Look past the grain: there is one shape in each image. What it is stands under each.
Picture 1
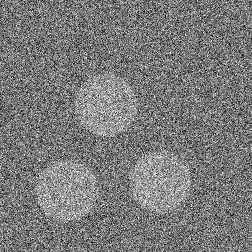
three dots
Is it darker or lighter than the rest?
lighter
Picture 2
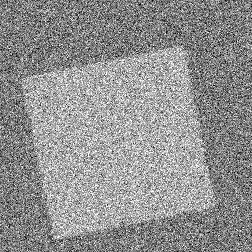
square
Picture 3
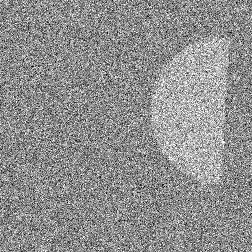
half disc
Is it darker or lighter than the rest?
lighter
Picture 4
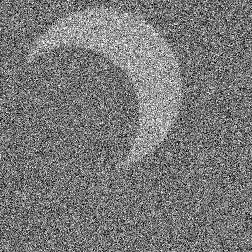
crescent
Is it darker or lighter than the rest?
lighter
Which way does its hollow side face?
down and left
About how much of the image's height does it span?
two thirds
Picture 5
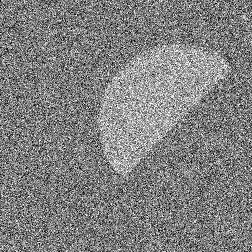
half disc
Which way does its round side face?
up and left
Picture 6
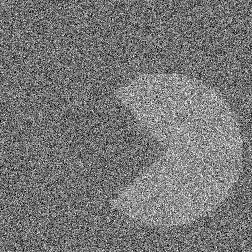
disc with a wedge cut out
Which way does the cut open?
left
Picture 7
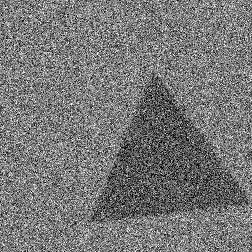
triangle
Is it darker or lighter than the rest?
darker
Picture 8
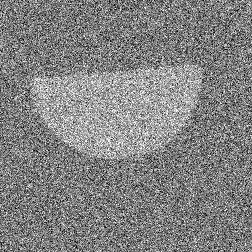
half disc
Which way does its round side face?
down
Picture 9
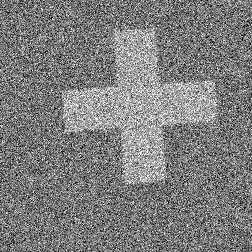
cross
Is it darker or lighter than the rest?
lighter
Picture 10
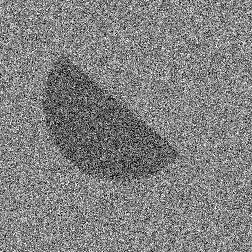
half disc
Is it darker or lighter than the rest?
darker
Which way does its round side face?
down and left
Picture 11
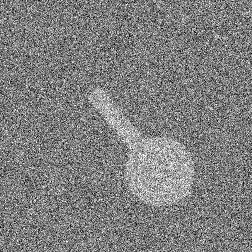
lollipop
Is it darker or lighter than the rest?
lighter
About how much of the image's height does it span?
half
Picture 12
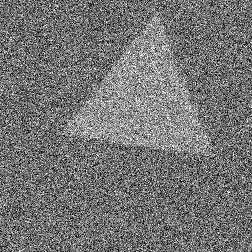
triangle
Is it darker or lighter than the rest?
lighter
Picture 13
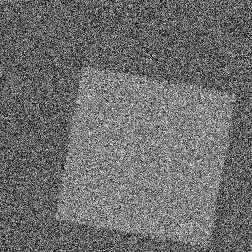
square
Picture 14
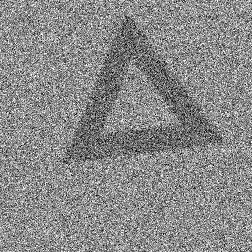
triangle frame
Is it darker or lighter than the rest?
darker
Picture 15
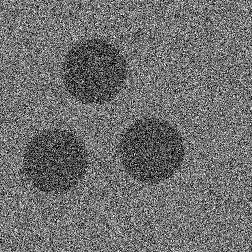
three dots
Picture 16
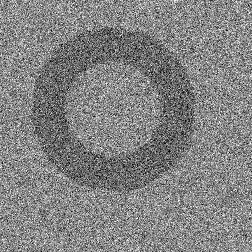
ring
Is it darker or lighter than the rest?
darker
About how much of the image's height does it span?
two thirds
